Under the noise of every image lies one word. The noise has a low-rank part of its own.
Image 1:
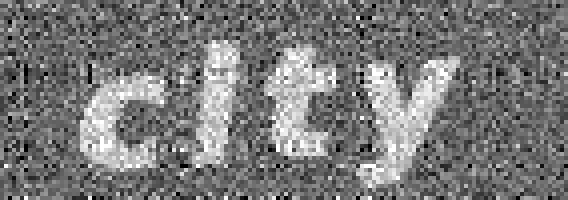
city
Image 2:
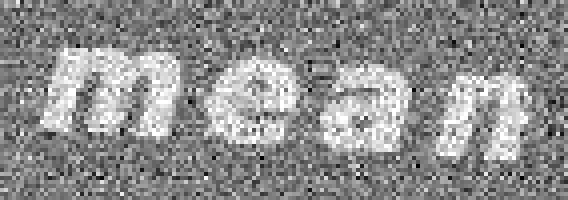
mean
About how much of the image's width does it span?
nearly all
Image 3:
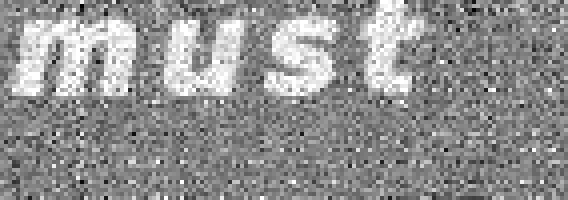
must
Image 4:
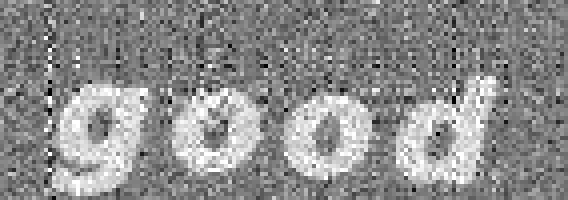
good
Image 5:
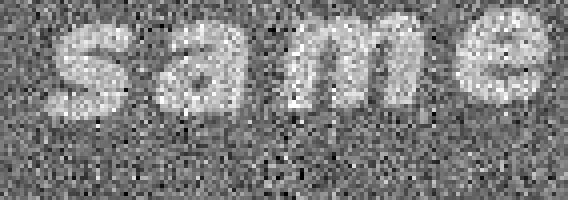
same
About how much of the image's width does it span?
nearly all
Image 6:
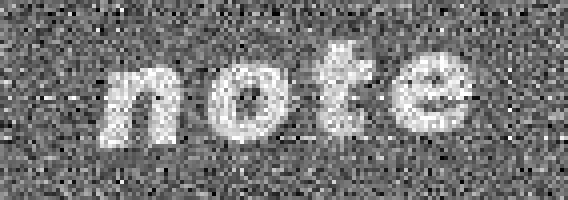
note
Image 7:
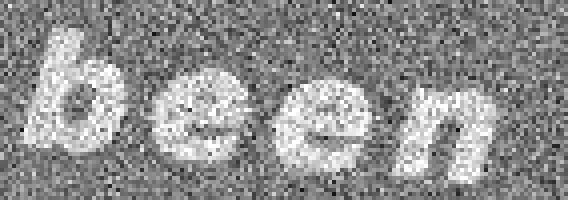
been
